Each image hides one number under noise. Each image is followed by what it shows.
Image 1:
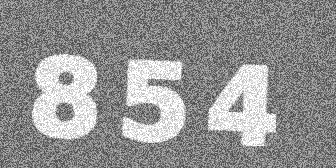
854
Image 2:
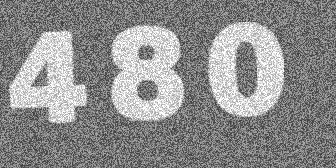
480
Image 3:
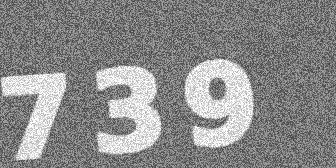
739
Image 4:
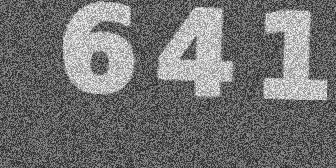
641
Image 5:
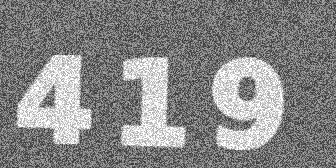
419
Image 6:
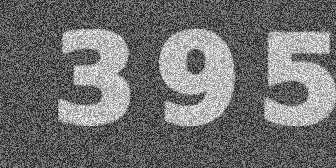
395
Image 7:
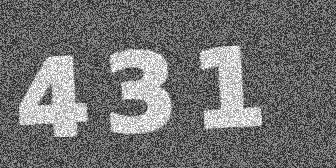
431
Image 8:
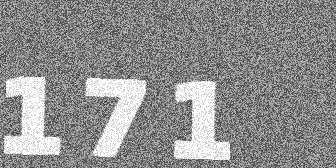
171
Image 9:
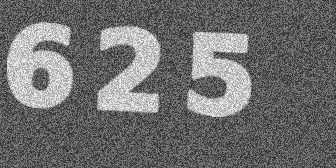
625
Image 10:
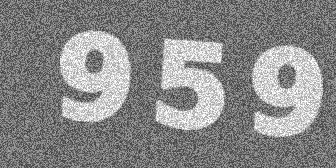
959
